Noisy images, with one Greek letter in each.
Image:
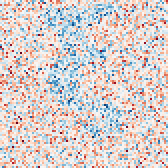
xi
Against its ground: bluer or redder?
bluer
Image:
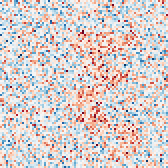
xi
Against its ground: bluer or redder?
redder
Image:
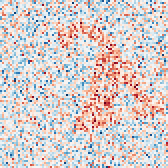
lambda
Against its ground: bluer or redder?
redder
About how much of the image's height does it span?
two thirds
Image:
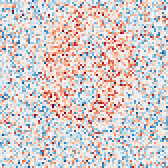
theta
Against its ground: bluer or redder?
redder
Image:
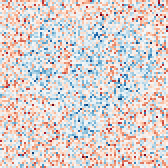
phi
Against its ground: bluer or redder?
bluer
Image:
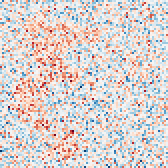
xi
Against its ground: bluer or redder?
redder
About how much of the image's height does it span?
nearly all
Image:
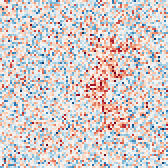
xi
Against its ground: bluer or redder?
redder
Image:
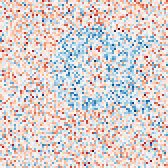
alpha
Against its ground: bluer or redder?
bluer
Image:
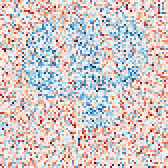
phi
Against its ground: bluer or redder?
bluer
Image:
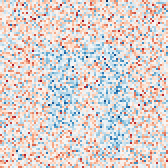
eta
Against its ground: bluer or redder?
bluer
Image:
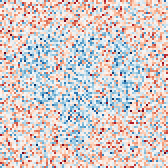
phi
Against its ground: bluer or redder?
bluer
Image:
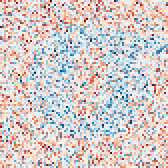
sigma
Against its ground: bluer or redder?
bluer
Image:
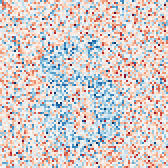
delta
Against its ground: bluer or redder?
bluer
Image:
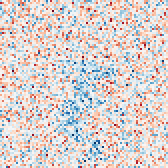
xi
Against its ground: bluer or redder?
bluer
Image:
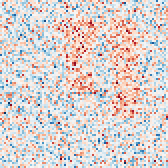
eta
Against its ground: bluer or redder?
redder
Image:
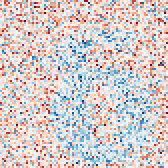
delta
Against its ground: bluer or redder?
bluer
